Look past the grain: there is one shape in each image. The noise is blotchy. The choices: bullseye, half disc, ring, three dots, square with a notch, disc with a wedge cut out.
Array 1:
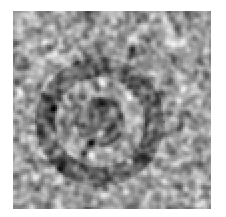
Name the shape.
bullseye
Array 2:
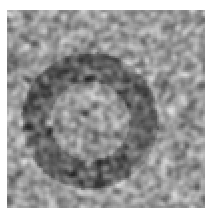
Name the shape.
ring
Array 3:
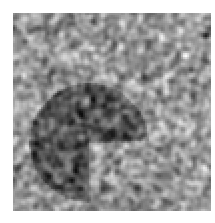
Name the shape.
disc with a wedge cut out
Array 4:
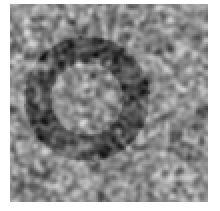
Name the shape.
ring
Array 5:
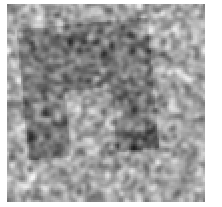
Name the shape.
square with a notch
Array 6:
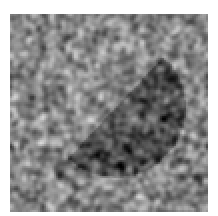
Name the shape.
half disc
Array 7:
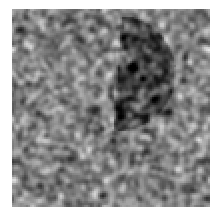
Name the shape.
half disc
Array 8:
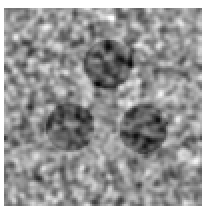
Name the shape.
three dots
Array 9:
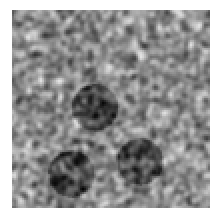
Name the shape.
three dots
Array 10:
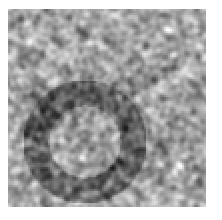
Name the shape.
ring
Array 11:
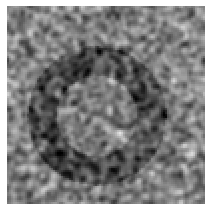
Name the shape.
ring
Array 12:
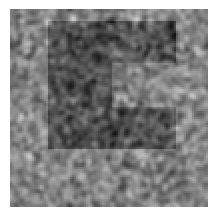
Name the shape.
square with a notch
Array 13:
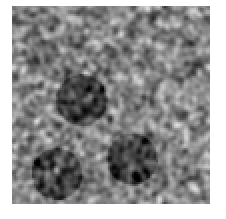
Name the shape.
three dots
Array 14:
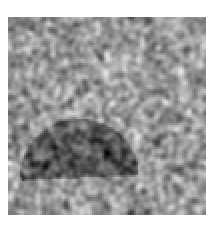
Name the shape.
half disc
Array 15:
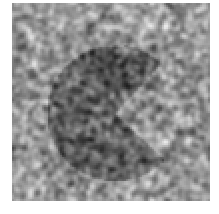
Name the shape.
disc with a wedge cut out
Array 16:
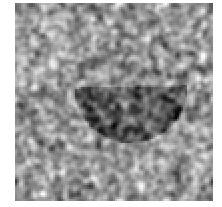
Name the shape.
half disc
